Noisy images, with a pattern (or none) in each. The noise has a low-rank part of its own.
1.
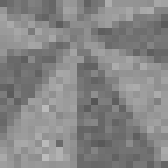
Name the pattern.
spokes from one point
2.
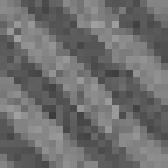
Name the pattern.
diagonal stripes
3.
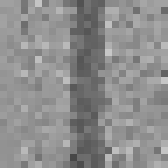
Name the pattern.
one vertical stripe
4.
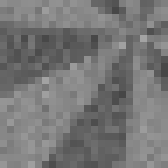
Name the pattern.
spokes from one point
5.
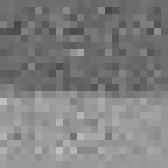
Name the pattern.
a sharp edge
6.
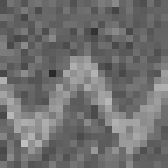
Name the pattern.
a wavy band
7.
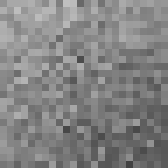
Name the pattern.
a smooth slope
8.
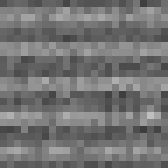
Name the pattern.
horizontal stripes
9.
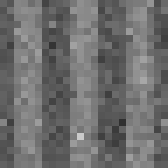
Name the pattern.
vertical stripes
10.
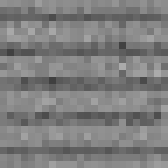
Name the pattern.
horizontal stripes
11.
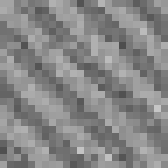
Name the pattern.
diagonal stripes
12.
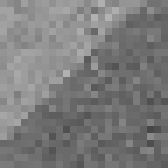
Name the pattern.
a sharp edge
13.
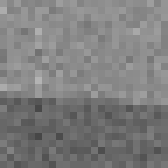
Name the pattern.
a sharp edge
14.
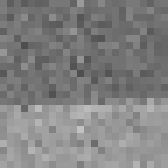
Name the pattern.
a sharp edge
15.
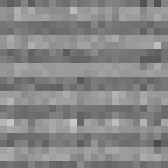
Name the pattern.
horizontal stripes
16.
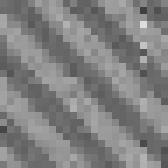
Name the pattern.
diagonal stripes
